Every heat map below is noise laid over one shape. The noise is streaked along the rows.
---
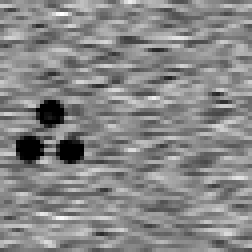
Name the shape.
three dots
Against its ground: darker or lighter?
darker
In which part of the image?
middle left
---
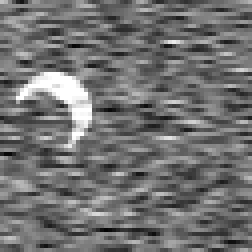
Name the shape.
crescent
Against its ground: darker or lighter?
lighter
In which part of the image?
middle left
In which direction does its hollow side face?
down and left
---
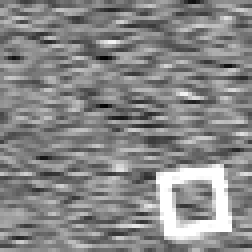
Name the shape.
square frame
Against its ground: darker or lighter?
lighter
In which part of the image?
bottom right
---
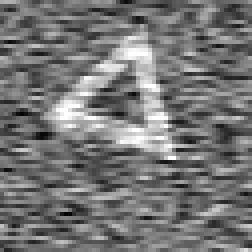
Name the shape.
triangle frame
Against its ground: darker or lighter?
lighter
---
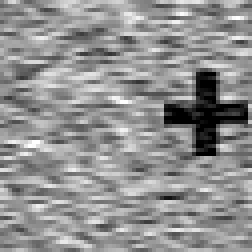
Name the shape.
cross
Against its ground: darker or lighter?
darker
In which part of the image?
middle right
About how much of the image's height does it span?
a third
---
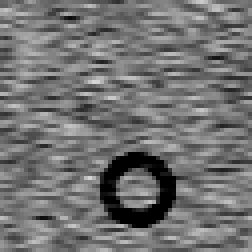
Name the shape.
ring
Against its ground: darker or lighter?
darker
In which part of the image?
bottom middle
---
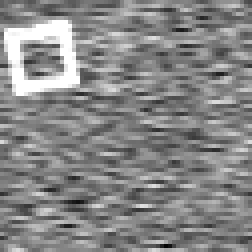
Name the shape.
square frame
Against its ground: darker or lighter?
lighter
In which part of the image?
top left
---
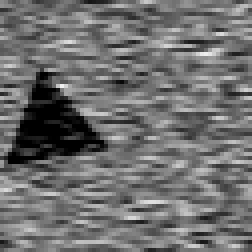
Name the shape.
triangle
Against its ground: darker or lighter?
darker
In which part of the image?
middle left
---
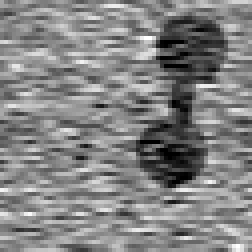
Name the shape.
dumbbell
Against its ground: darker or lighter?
darker
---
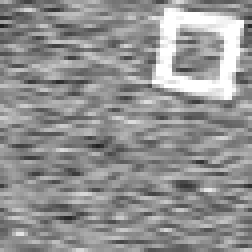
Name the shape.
square frame
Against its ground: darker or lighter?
lighter
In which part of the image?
top right
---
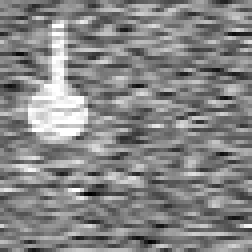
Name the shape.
lollipop
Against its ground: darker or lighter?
lighter
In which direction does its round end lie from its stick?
down
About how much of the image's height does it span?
half
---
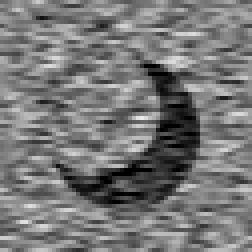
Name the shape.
crescent
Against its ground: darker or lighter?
darker
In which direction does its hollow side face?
up and left
